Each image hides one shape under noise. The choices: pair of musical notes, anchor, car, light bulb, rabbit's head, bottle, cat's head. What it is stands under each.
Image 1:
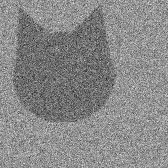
dark cat's head
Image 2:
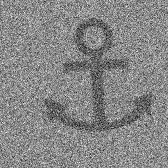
dark anchor
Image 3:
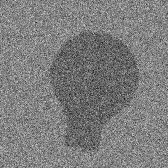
dark light bulb
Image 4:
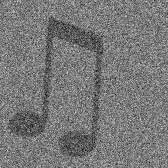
dark pair of musical notes
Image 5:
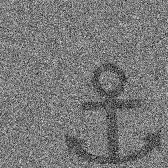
dark anchor
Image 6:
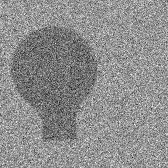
dark light bulb
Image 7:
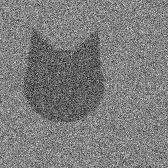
dark cat's head
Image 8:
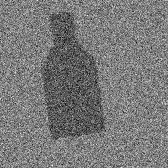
dark bottle
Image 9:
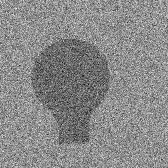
dark light bulb
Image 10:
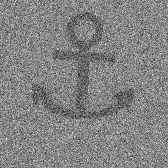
dark anchor
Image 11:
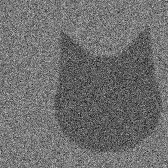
dark cat's head
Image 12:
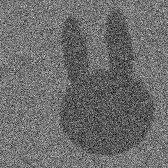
dark rabbit's head
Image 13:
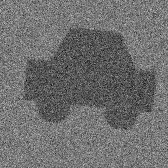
dark car
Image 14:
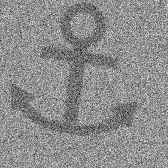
dark anchor
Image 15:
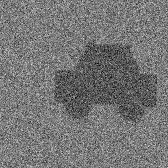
dark car
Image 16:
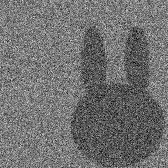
dark rabbit's head
